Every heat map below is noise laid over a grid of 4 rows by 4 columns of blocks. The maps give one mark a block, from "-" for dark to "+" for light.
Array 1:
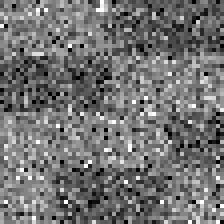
++--
--++
+++-
+--+
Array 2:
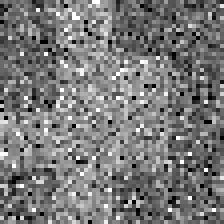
-+--
-++-
+++-
-+--
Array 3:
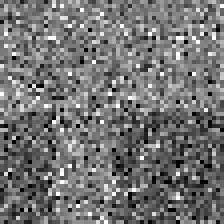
++++
++++
-+--
-+--
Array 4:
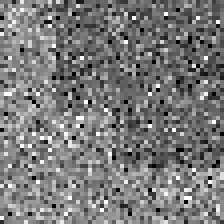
+---
+---
++--
++++
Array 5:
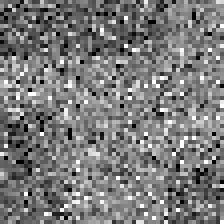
---+
++++
-+++
-++-
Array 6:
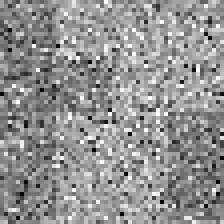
-+++
--++
-++-
-++-
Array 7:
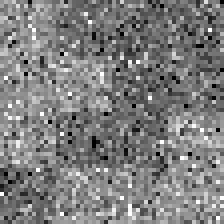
+---
++--
+--+
-+++
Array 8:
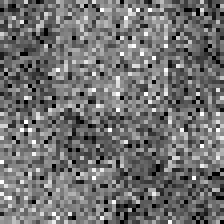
-++-
-++-
+--+
++--
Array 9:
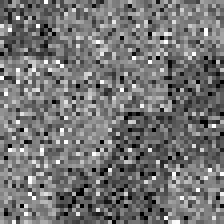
-+++
+++-
++--
+--+
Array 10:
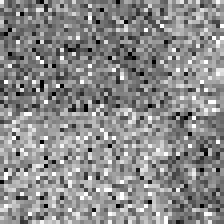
---+
---+
+++-
+++-
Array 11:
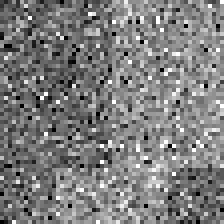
--++
--++
--++
-++-
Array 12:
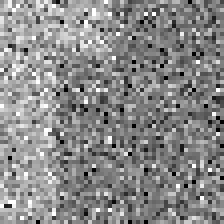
++--
+---
+---
+---
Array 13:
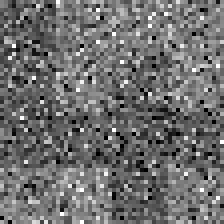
-+++
-+-+
----
++-+
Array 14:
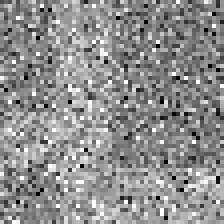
-+--
-+--
++--
-+++
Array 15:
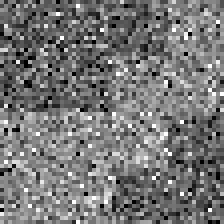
---+
--++
+++-
++--
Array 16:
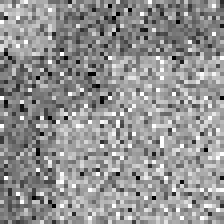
+---
--++
-+++
-+++
